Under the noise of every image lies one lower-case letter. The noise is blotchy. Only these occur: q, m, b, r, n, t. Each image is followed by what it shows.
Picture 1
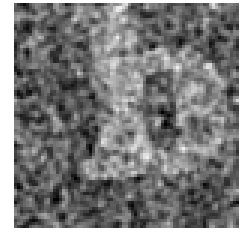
light b
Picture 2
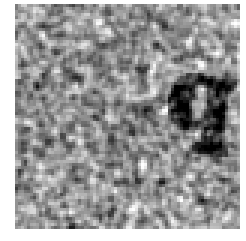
dark q, middle right
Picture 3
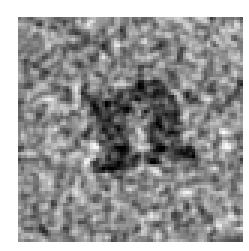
dark n
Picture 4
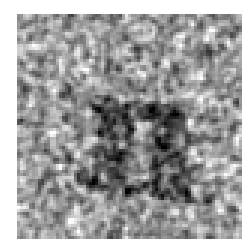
dark n
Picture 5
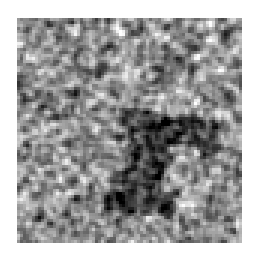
dark r
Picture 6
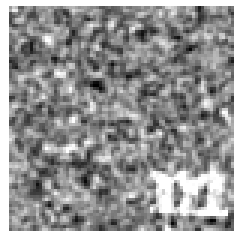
light m, bottom right
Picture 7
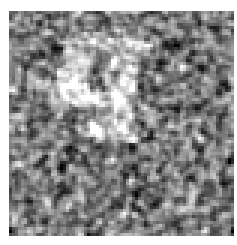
light q
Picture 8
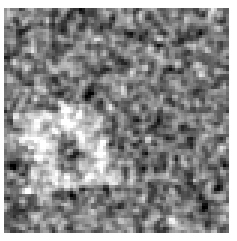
light n
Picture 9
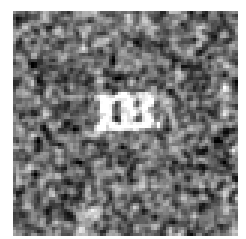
light m, centre
